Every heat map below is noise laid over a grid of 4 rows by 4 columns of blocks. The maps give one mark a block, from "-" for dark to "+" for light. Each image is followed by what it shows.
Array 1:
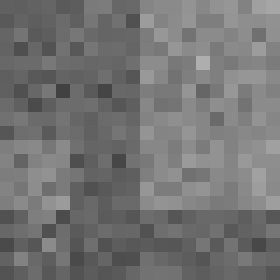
- - + +
- - + +
+ - + +
- - - -
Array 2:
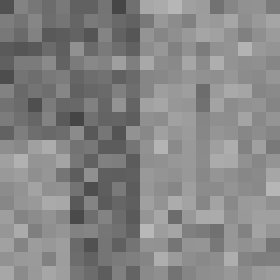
- - + +
- - + +
+ - + +
+ - + +
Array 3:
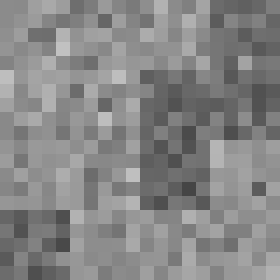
+ + + -
+ + - -
+ + - +
- + + +
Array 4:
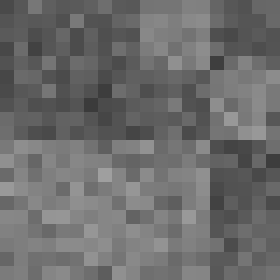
- - + -
- - - +
+ + + -
+ + + -
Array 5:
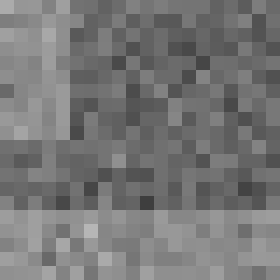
+ - - -
+ - - -
- - - -
+ + + +
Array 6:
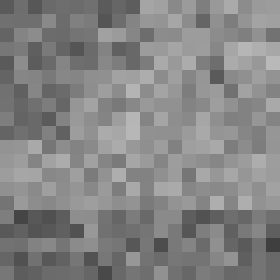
- - + +
- + + +
+ + + +
- - - -
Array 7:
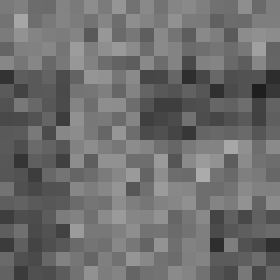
+ + + +
- + - -
- + + +
- + + -
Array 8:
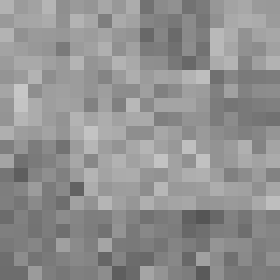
+ + - +
+ + + -
- + + +
- - - -
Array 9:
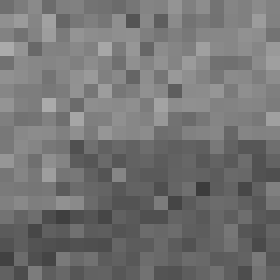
+ + + +
+ + + +
+ - - -
- - - -
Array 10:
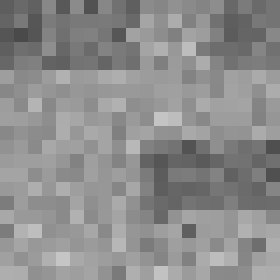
- - + -
+ + + +
+ + - -
+ + + +
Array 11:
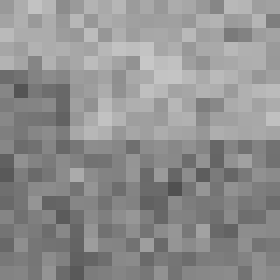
+ + + +
- + + +
- - - -
- - - -
